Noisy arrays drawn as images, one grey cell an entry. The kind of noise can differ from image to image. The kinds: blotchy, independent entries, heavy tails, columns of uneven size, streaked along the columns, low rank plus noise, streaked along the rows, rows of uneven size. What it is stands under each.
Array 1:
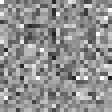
low rank plus noise
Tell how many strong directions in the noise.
three or four
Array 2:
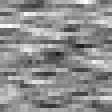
streaked along the rows
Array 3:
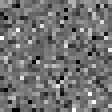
heavy tails
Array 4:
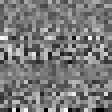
rows of uneven size
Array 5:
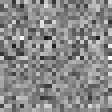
low rank plus noise
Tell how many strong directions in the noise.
two
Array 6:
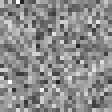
independent entries
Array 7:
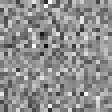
low rank plus noise
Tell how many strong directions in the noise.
five to eight
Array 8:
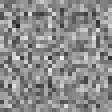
low rank plus noise
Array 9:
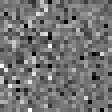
heavy tails
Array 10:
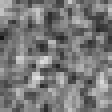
blotchy
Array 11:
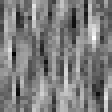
streaked along the columns
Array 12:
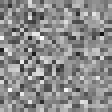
low rank plus noise
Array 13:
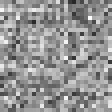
low rank plus noise
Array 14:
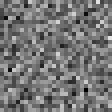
independent entries
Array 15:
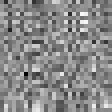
low rank plus noise
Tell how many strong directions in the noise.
two
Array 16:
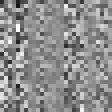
columns of uneven size
